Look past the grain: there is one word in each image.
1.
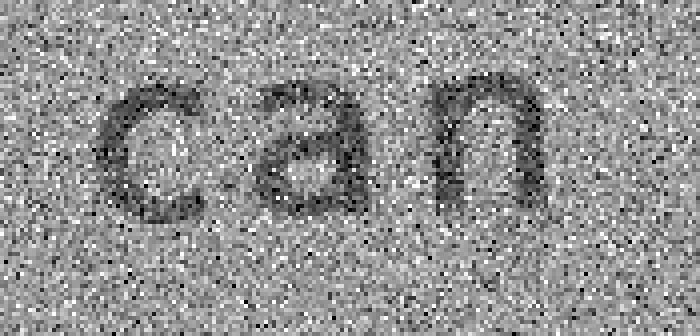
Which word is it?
can
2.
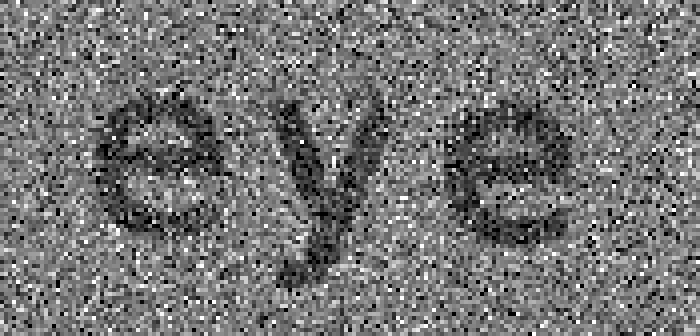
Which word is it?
eye
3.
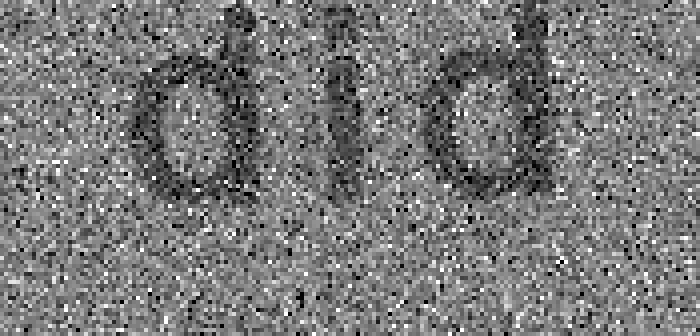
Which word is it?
did
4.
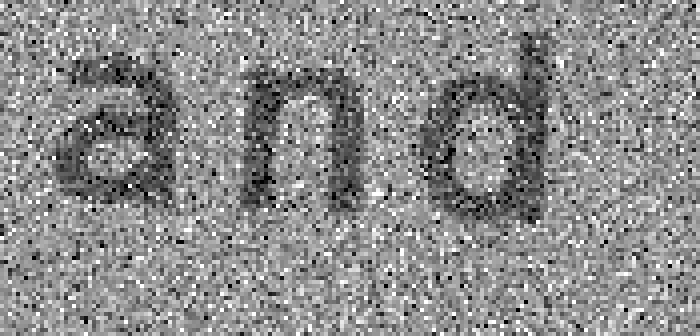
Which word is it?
and
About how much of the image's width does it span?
two thirds
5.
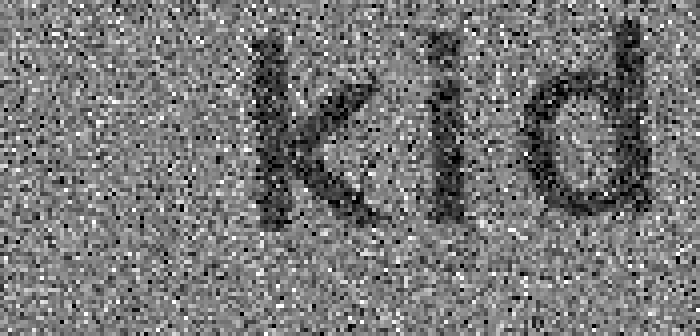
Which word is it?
kid
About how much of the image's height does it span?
two thirds
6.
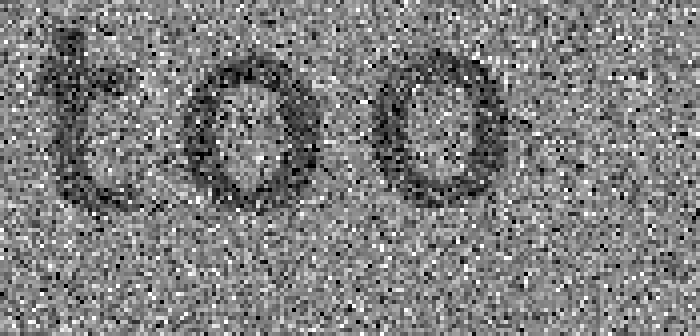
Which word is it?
too
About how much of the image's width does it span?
two thirds
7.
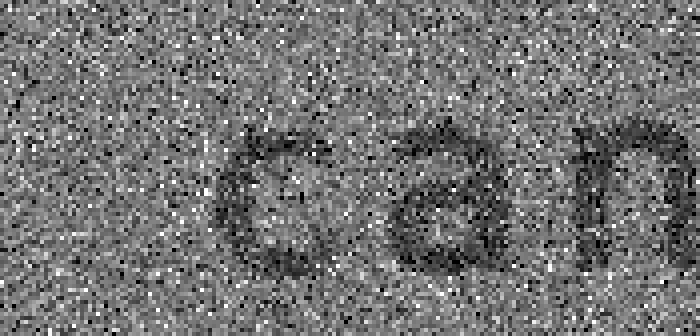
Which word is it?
can
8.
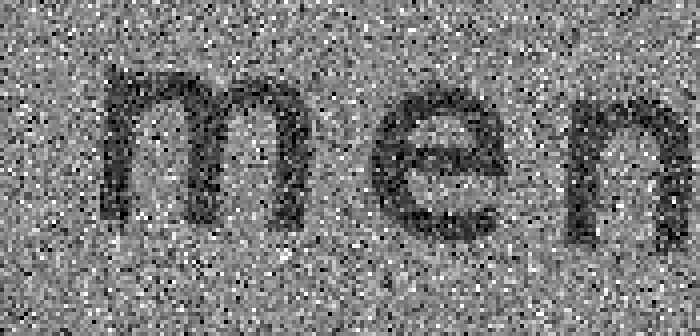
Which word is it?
men
